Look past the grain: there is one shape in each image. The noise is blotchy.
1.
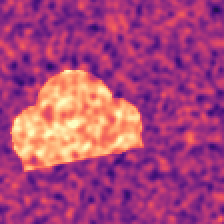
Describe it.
light cloud
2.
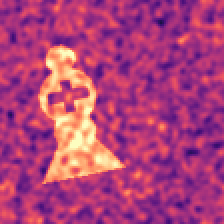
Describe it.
light chess bishop
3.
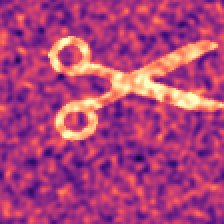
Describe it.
light pair of scissors
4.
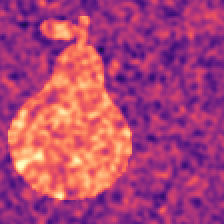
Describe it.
light pear
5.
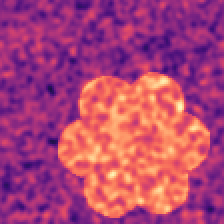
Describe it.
light flower
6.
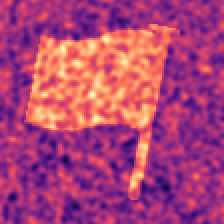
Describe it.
light flag
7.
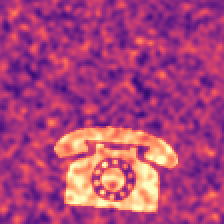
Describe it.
light telephone
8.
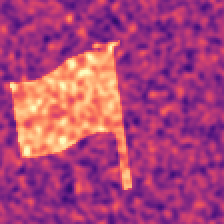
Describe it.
light flag
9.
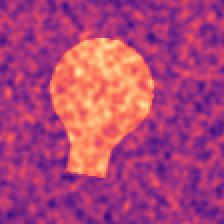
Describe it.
light light bulb
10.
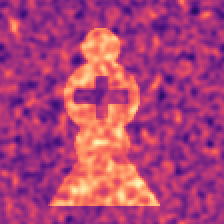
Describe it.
light chess bishop
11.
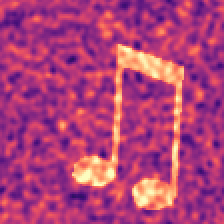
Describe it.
light pair of musical notes
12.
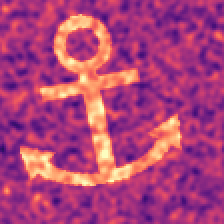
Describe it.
light anchor
